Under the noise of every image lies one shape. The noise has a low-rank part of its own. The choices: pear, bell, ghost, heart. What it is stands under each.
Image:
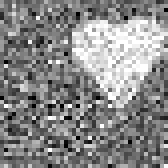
light heart
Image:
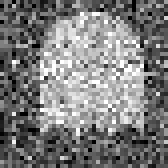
light ghost
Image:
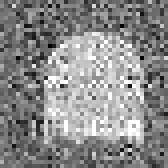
light ghost
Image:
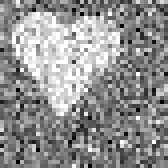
light heart
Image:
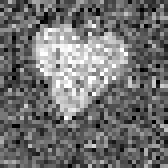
light heart
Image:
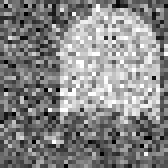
light ghost
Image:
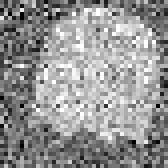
light ghost
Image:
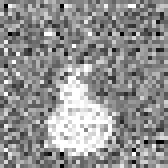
light pear
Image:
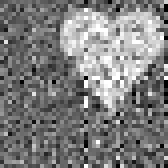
light heart
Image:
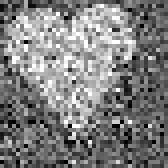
light heart
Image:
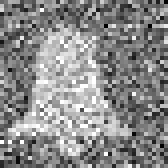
light bell
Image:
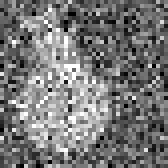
light pear
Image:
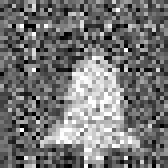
light bell
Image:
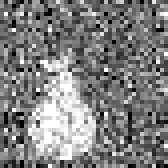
light pear
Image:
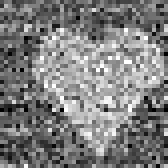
light heart
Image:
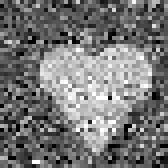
light heart
